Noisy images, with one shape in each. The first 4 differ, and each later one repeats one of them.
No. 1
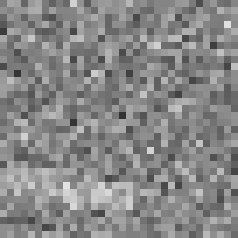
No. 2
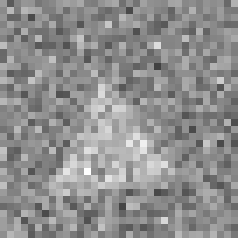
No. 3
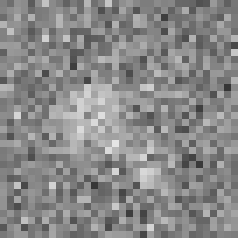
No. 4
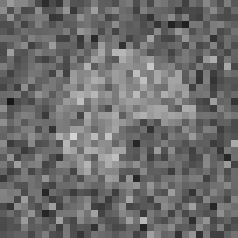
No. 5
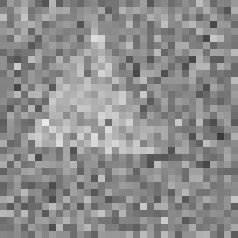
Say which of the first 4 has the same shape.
2
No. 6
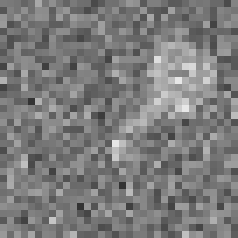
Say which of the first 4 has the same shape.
3
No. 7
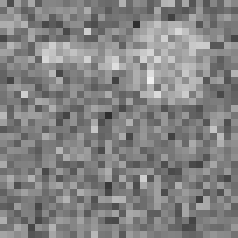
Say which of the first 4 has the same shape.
3
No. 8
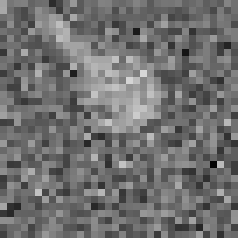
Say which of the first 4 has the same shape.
3
